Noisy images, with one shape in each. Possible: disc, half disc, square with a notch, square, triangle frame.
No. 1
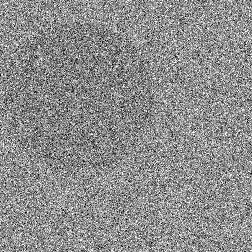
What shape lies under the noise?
disc
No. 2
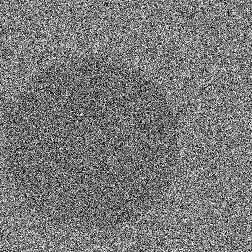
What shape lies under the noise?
disc
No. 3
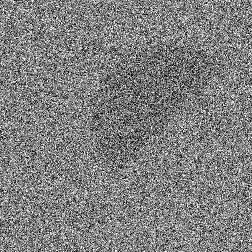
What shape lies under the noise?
half disc
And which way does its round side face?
up and left
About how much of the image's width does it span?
half
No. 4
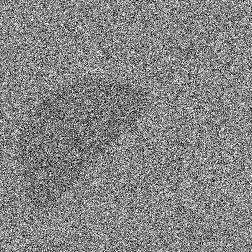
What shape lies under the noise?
half disc
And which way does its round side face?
up and left
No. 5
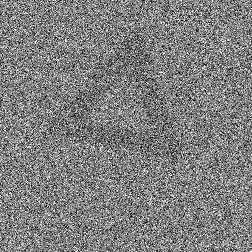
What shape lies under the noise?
triangle frame
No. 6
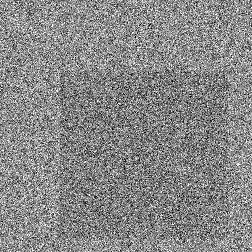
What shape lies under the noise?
square
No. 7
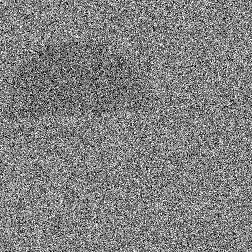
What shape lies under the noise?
half disc
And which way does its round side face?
up
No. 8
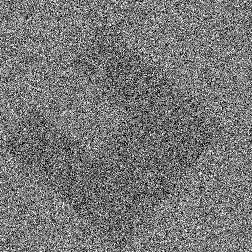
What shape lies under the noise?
square with a notch
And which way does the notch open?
up and left
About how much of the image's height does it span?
nearly all
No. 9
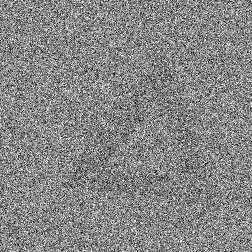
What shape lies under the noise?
triangle frame
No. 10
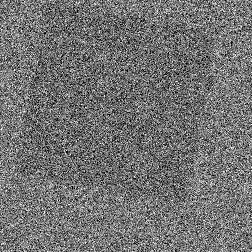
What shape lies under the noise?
square
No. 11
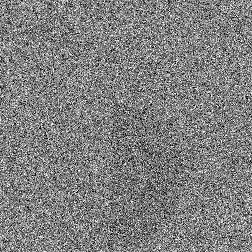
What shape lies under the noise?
half disc
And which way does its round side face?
right
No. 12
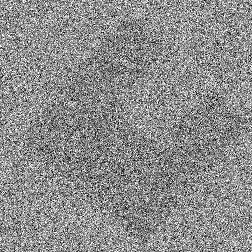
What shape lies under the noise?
square with a notch
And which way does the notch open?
up and right
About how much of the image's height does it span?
nearly all
